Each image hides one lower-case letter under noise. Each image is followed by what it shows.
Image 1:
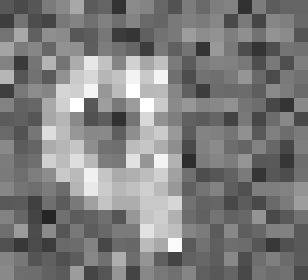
light q
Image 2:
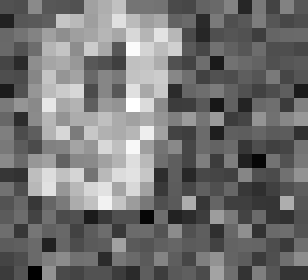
light g
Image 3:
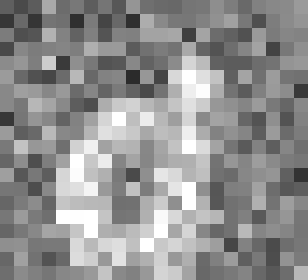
light d
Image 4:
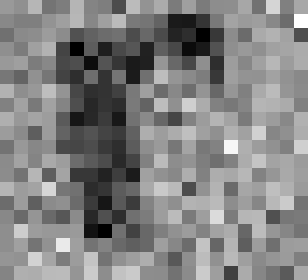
dark r
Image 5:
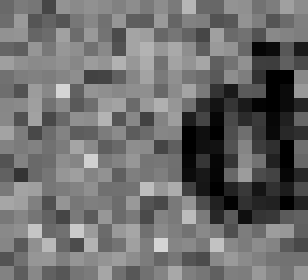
dark d
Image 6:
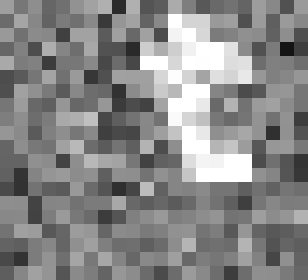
light t
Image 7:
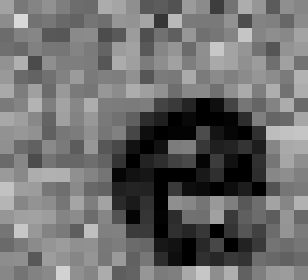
dark e
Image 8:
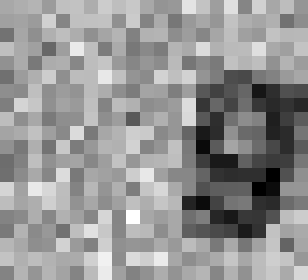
dark g
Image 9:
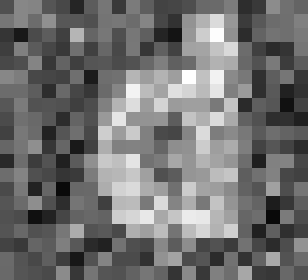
light d
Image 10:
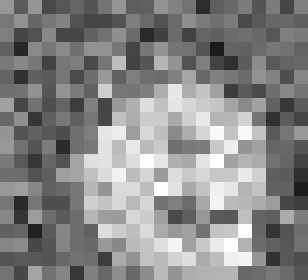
light e
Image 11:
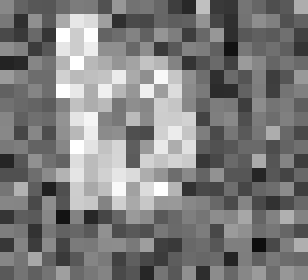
light b
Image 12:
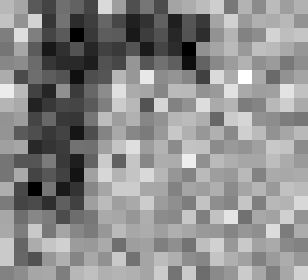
dark r
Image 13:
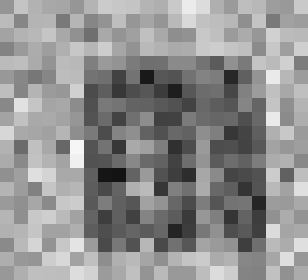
dark m
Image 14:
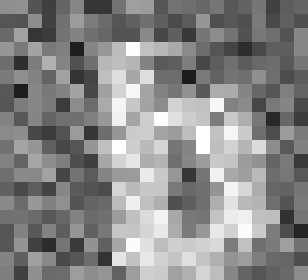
light b
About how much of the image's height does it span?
nearly all
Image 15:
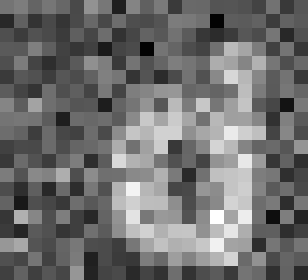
light d
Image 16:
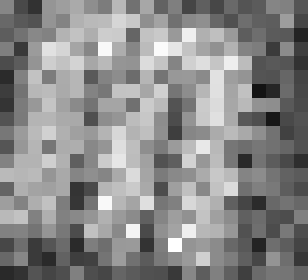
light m
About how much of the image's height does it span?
nearly all
